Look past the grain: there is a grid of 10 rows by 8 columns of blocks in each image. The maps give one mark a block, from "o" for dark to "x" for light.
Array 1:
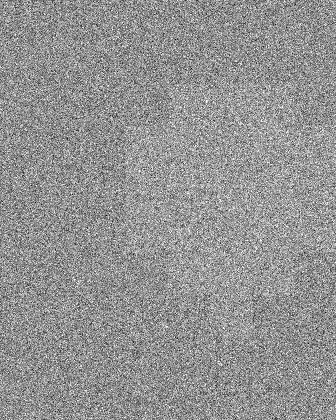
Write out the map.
oooooooo
oooooooo
ooooxxxo
oooxxxxx
oooxxxxx
oooxxxxx
ooooxxxo
oooooxoo
oooooooo
oooooooo
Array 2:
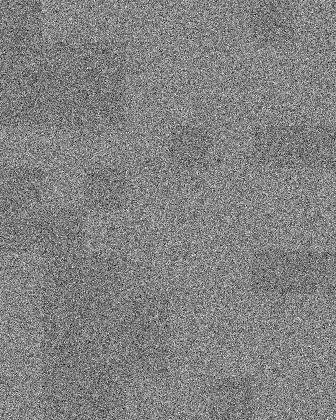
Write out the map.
oxxxxxox
oooxxxxx
oooxxxxx
xxxxoxoo
oxoxxxxx
ooxxxxxx
xooxxxoo
xoooxxxx
xoooxxxx
xooxxoxx
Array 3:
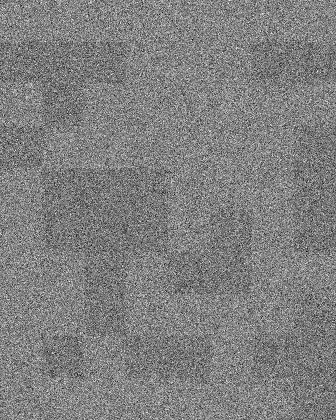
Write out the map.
xxxxxxxx
oooxxxoo
xoxxxxxx
oxxxxxxo
xoooxxxo
xoooxoxo
xxoxooxx
xxoxxxxo
xoxooxoo
xxxxxxxo
